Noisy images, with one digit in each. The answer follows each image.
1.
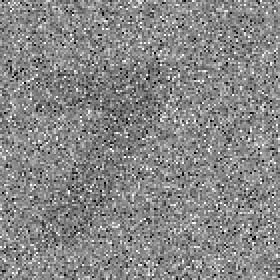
dark 7
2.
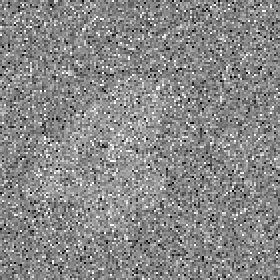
light 4
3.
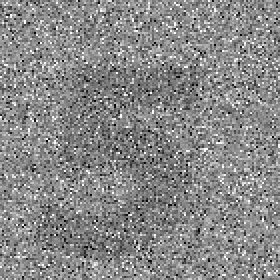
dark 5
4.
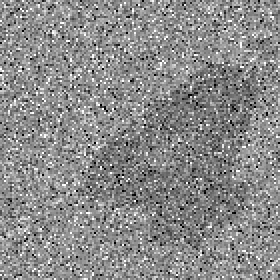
dark 4
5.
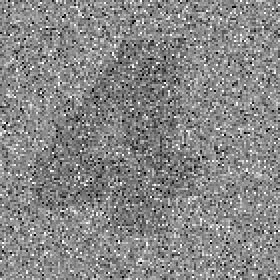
dark 4
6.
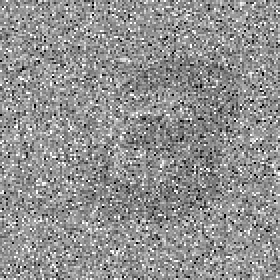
dark 3
